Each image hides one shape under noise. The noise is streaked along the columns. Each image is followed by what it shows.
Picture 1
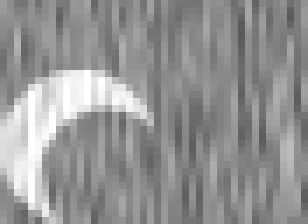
crescent
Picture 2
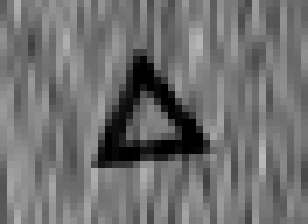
triangle frame
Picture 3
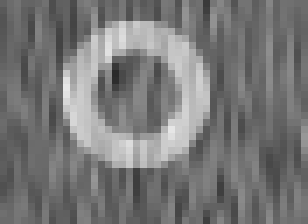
ring
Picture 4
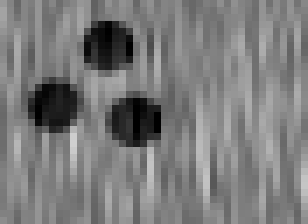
three dots
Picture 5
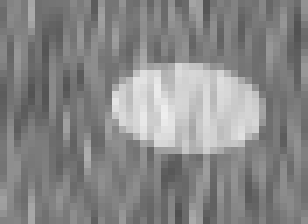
ellipse
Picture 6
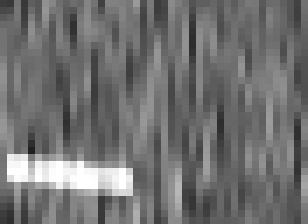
bar
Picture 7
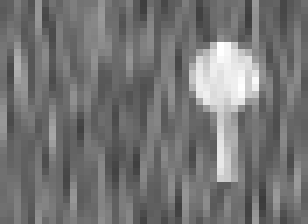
lollipop
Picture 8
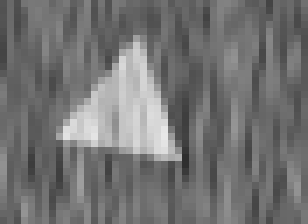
triangle
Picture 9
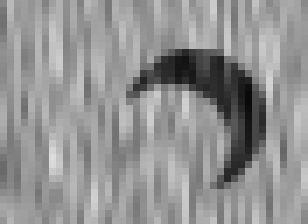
crescent
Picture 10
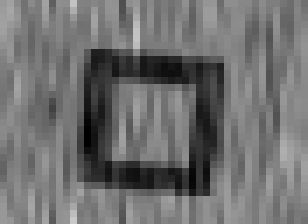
square frame
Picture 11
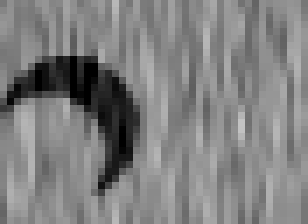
crescent
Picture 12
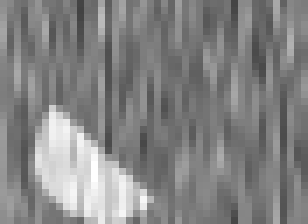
half disc
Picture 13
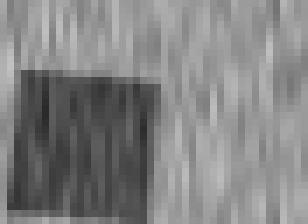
square
